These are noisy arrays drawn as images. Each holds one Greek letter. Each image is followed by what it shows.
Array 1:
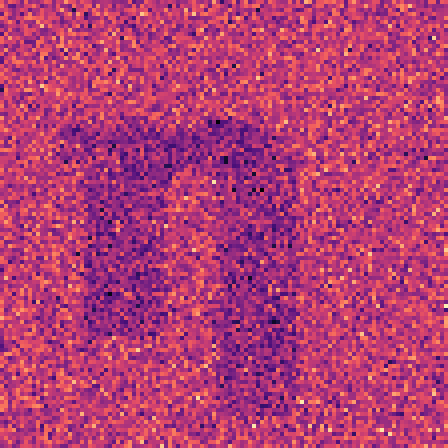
dark eta
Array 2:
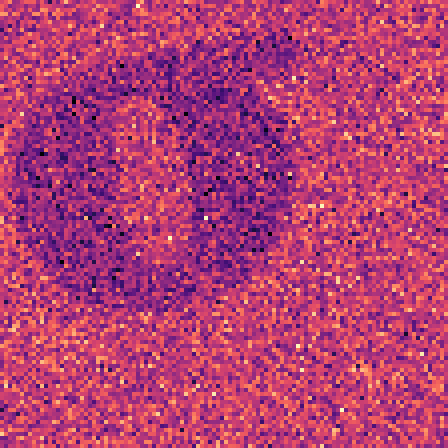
dark sigma
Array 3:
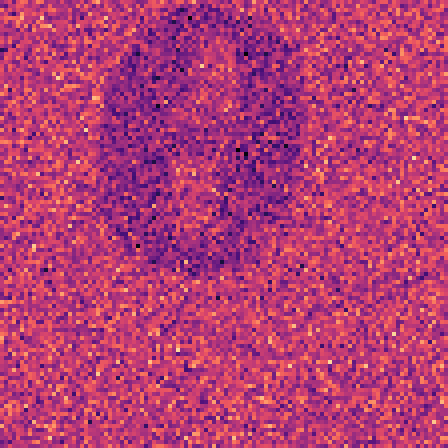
dark theta
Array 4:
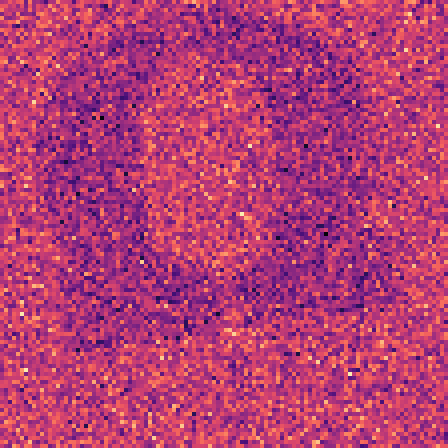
dark omega
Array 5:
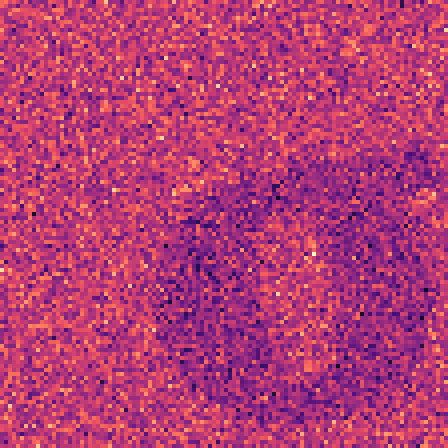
dark sigma
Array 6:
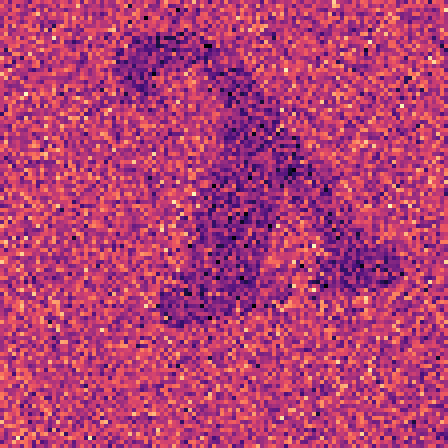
dark lambda
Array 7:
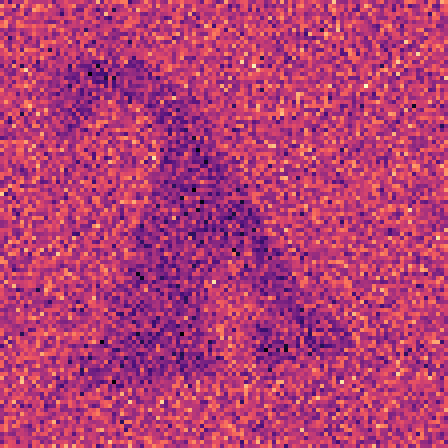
dark lambda
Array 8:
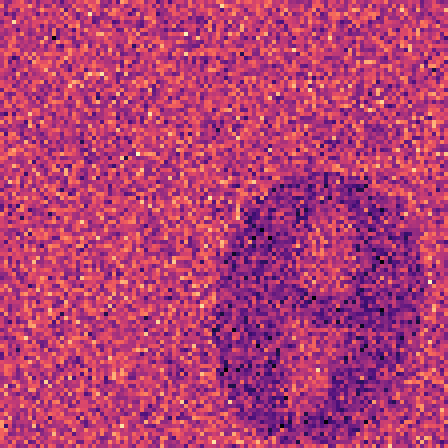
dark theta
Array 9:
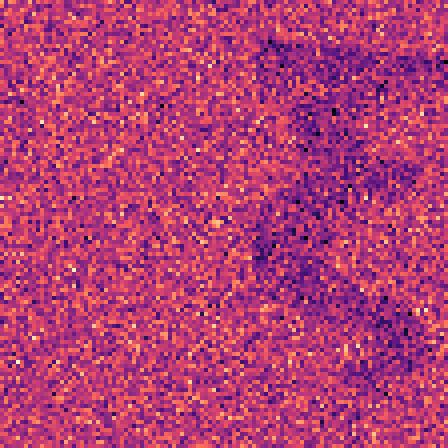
dark xi
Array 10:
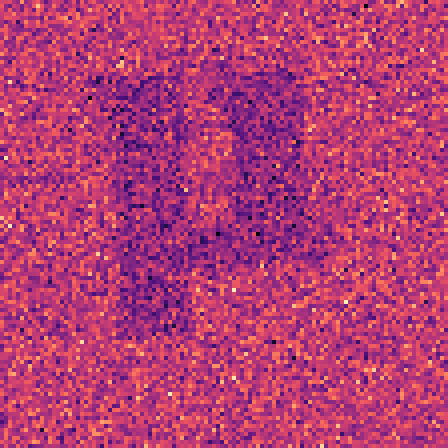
dark mu
